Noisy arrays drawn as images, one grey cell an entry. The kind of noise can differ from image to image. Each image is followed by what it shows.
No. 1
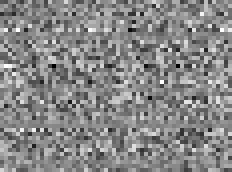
rows of uneven size
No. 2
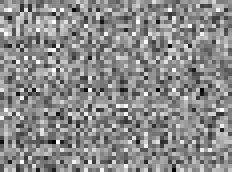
low rank plus noise
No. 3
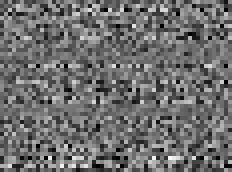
rows of uneven size
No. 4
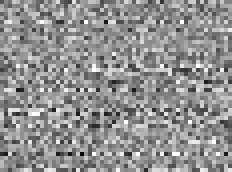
rows of uneven size
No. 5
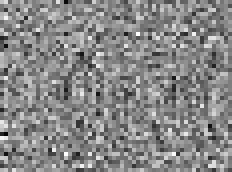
low rank plus noise
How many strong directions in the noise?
two
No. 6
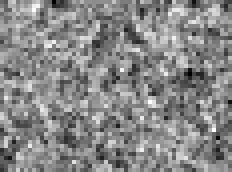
blotchy
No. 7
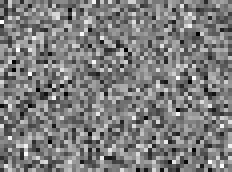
independent entries
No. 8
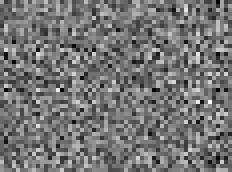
low rank plus noise
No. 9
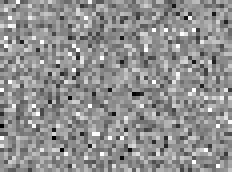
heavy tails
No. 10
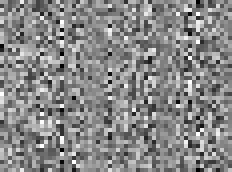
columns of uneven size
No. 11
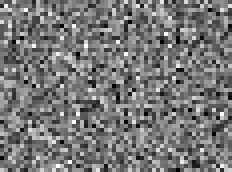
independent entries
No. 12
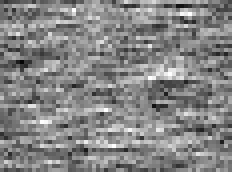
streaked along the rows
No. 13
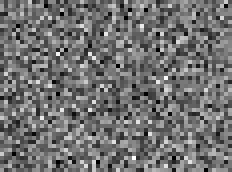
independent entries
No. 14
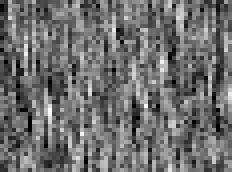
streaked along the columns
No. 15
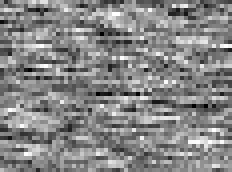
streaked along the rows
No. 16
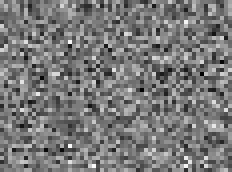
low rank plus noise
